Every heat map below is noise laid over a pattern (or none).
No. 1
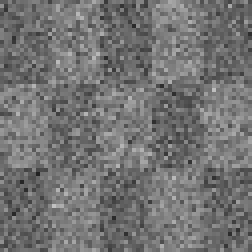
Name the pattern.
a checkerboard
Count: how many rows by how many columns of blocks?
3 by 5
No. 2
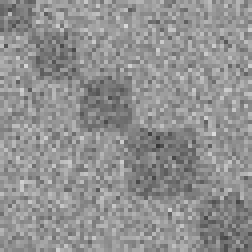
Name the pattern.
blocks along the diagonal
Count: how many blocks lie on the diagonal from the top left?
5
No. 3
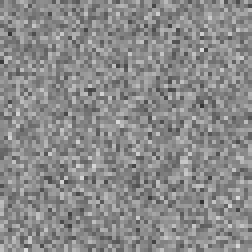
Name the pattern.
only noise
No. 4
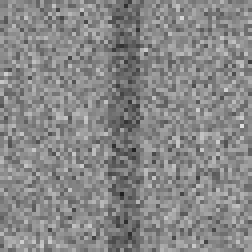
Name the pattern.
one band of columns
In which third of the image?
middle
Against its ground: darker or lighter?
darker
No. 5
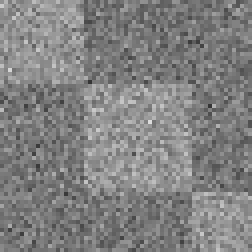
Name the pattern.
blocks along the diagonal
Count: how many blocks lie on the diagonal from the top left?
3
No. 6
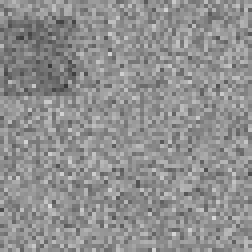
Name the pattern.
one block
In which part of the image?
top left
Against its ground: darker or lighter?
darker
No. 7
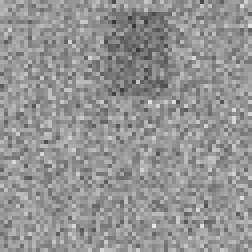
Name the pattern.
one block
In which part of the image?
top middle
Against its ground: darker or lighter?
darker
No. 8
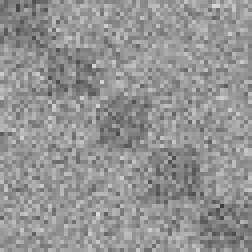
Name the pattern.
blocks along the diagonal
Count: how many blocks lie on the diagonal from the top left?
5
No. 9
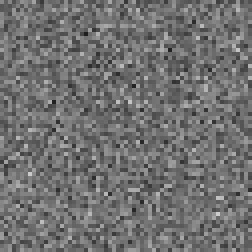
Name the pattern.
only noise
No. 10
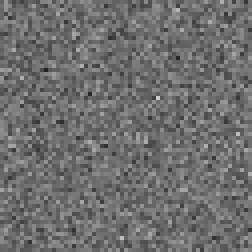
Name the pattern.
only noise
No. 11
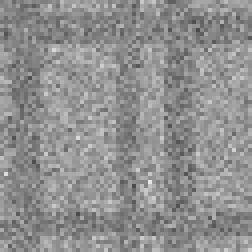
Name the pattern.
bands of rows crossing bands of columns
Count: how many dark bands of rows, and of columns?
2 and 3
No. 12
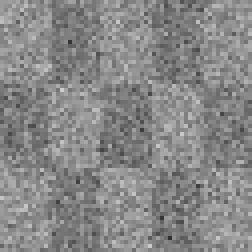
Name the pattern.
a checkerboard
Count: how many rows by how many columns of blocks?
3 by 5
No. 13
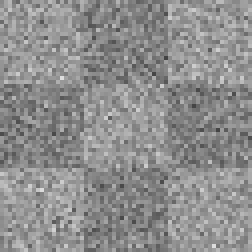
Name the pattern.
a checkerboard
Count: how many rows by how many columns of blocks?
3 by 3
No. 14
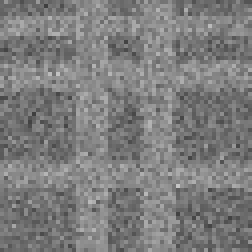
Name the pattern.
bands of rows crossing bands of columns
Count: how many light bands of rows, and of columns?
3 and 2
